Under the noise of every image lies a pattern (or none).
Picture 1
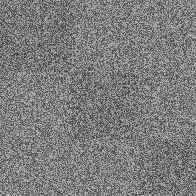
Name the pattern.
blocks along the diagonal
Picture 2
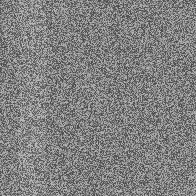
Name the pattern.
one band of columns
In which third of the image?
left
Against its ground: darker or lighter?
lighter
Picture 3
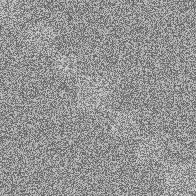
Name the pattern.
blocks along the diagonal
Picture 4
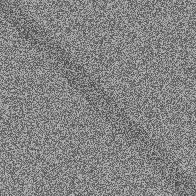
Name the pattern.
a diagonal band
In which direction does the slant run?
top left to bottom right
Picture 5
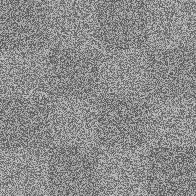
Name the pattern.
a checkerboard
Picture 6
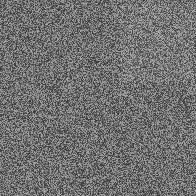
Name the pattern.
one block
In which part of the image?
top right
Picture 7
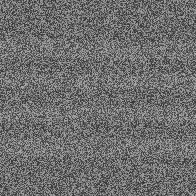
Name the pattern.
bands of rows
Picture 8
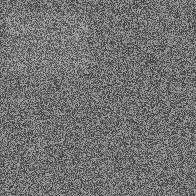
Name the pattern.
one block
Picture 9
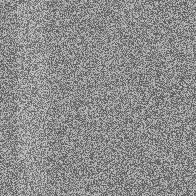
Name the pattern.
one band of columns
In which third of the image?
left
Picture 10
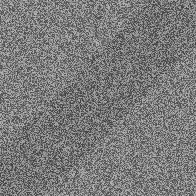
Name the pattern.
a diagonal band
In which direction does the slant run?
bottom left to top right
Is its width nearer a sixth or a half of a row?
a half
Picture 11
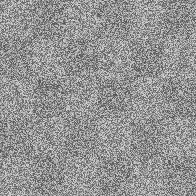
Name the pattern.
a checkerboard
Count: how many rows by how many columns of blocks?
5 by 6
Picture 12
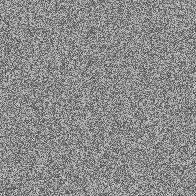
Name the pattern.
only noise
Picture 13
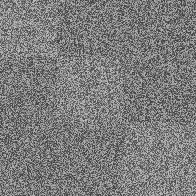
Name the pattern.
blocks along the diagonal
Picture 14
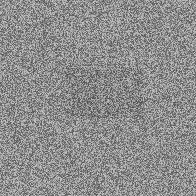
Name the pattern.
one block
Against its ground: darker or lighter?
darker
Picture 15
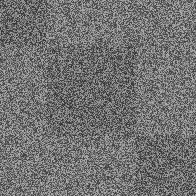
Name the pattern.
blocks along the diagonal
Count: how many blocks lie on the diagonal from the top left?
3
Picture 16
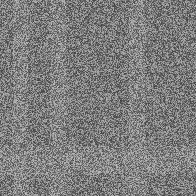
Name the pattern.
bands of rows crossing bands of columns
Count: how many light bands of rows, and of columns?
1 and 3
